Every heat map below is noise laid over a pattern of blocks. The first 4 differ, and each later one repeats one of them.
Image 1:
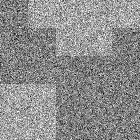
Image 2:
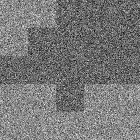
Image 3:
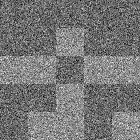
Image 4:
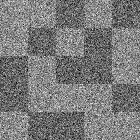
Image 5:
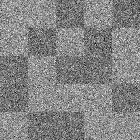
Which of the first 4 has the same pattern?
4
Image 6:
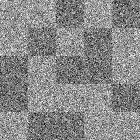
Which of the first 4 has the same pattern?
4
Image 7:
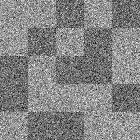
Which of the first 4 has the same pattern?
4
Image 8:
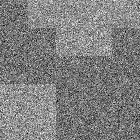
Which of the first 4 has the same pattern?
1
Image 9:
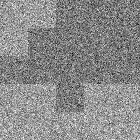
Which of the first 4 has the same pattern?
2
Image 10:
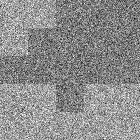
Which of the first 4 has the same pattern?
2
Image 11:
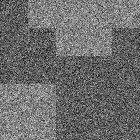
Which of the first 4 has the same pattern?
1
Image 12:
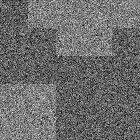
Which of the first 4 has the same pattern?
1
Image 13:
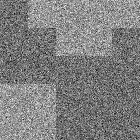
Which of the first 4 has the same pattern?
1
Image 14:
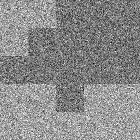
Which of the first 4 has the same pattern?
2
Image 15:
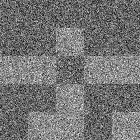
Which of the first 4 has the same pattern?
3
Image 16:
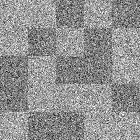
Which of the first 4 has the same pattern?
4
